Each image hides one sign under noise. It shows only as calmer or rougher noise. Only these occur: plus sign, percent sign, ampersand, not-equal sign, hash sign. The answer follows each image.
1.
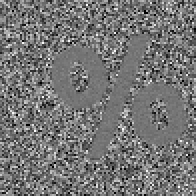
percent sign
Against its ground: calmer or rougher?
calmer
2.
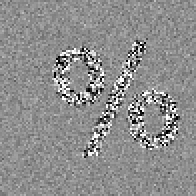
percent sign
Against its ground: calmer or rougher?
rougher
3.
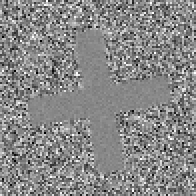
plus sign
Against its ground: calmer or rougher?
calmer
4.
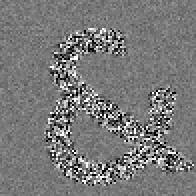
ampersand
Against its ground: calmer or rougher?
rougher
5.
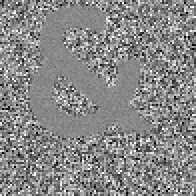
ampersand
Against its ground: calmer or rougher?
calmer
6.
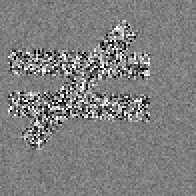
not-equal sign
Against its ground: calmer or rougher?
rougher
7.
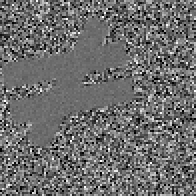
not-equal sign
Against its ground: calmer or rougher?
calmer
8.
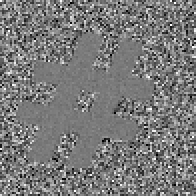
hash sign
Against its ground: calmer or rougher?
calmer
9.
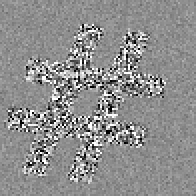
hash sign
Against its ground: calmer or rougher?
rougher
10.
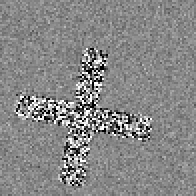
plus sign
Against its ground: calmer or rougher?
rougher
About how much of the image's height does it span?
two thirds
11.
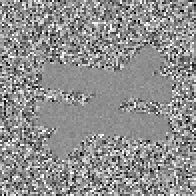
not-equal sign
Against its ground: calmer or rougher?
calmer
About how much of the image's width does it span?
two thirds
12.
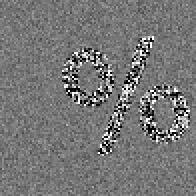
percent sign
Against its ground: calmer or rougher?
rougher
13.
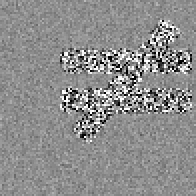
not-equal sign
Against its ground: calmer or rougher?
rougher
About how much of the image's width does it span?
two thirds
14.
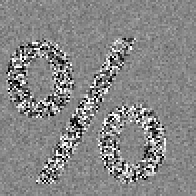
percent sign
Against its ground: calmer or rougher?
rougher
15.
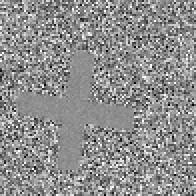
plus sign
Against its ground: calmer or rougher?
calmer
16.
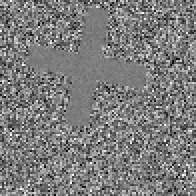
plus sign
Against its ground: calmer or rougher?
calmer
